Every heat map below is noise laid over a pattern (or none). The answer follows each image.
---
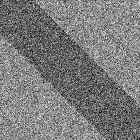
a diagonal band
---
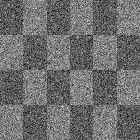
a checkerboard
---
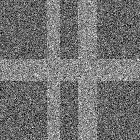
bands of rows crossing bands of columns
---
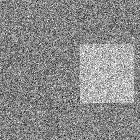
one block
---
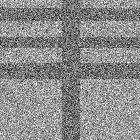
bands of rows crossing bands of columns
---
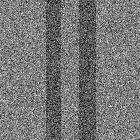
bands of columns
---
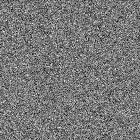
only noise
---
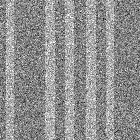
bands of columns
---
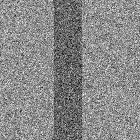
one band of columns
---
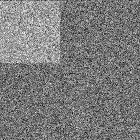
one block
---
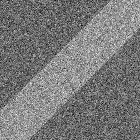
a diagonal band
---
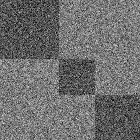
blocks along the diagonal
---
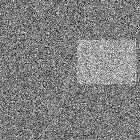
one block
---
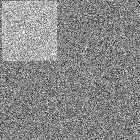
one block
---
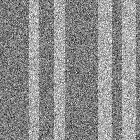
bands of columns
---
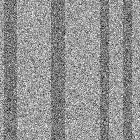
bands of columns
